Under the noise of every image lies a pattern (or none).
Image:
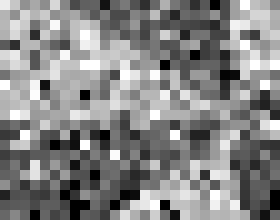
spokes from one point
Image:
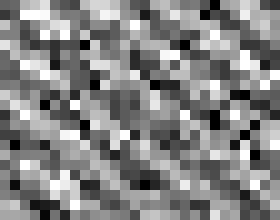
diagonal stripes
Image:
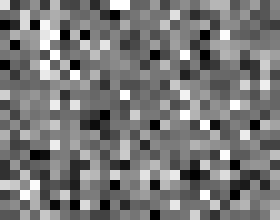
only noise
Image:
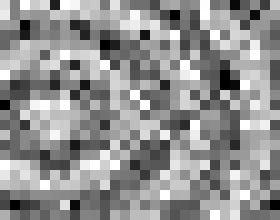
rings round one point
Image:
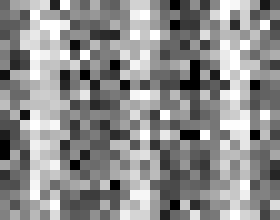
vertical stripes
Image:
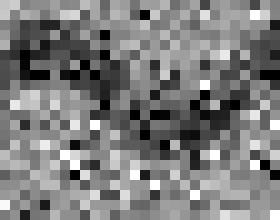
a wavy band
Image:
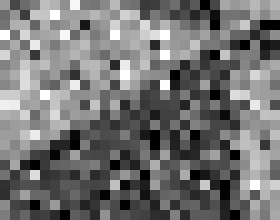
spokes from one point
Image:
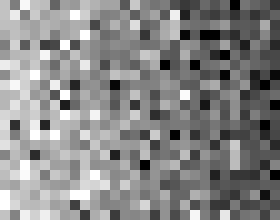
a smooth slope
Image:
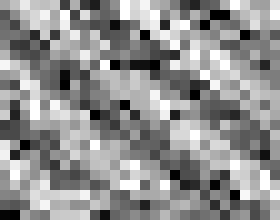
diagonal stripes
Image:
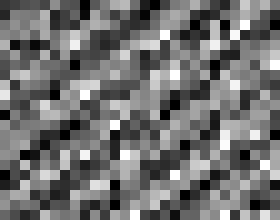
diagonal stripes
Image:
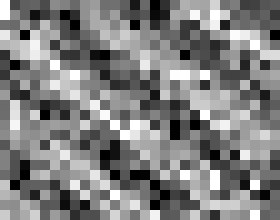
diagonal stripes
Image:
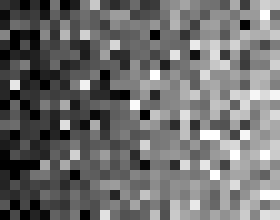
a smooth slope
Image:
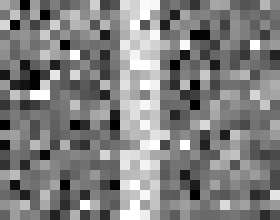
one vertical stripe
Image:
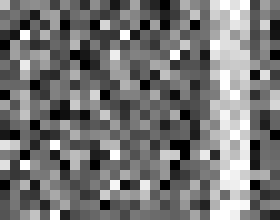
one vertical stripe
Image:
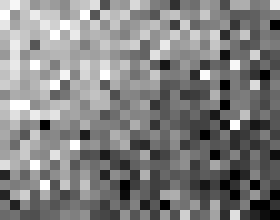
a smooth slope
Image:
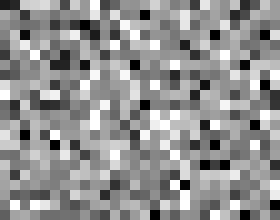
only noise
